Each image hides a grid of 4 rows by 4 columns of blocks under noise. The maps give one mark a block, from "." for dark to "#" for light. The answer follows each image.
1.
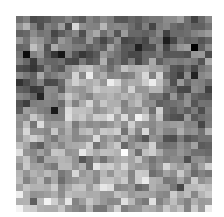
. . . .
. # # .
# # # .
# # # #
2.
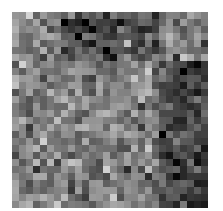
# . . #
# # # .
# # # .
# # # .
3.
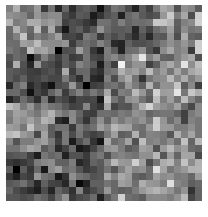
# . . #
. . # #
# . # #
. . # #
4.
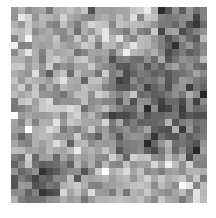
# # # .
# # . .
# # . .
. # # #
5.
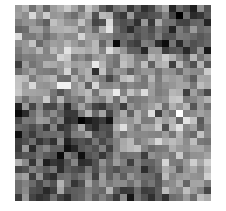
# # . .
# # # #
. . # #
. . . #
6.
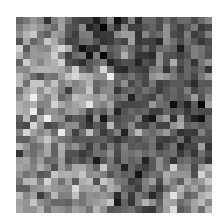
# . . .
# # . .
# . . .
# # . #
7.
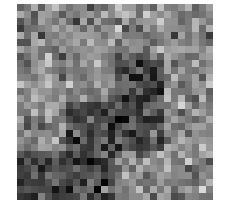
# # # #
# # . #
# . . #
. . # #
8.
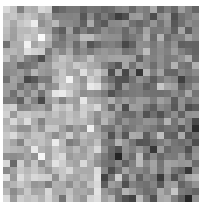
# . . .
. # . .
# # . .
# # . .
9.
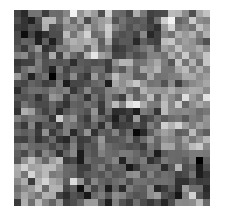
. # . #
. . # #
. . . #
# . . .
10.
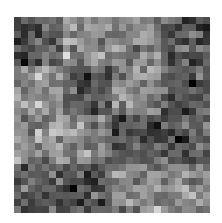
. # # .
# . # .
# # . .
. . # #
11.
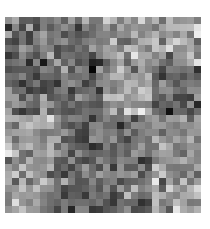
. . # #
. . # .
# . . #
# . . #
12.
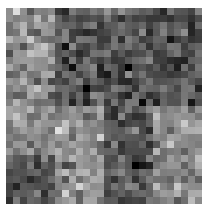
# . . .
# . . .
# # . #
. # . #
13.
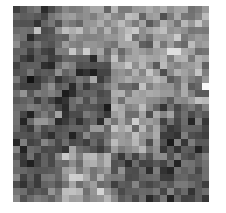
. # # #
. . # #
. . # .
. # . .
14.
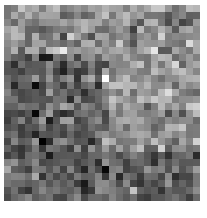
# # # #
. . # #
. . # #
. . . .
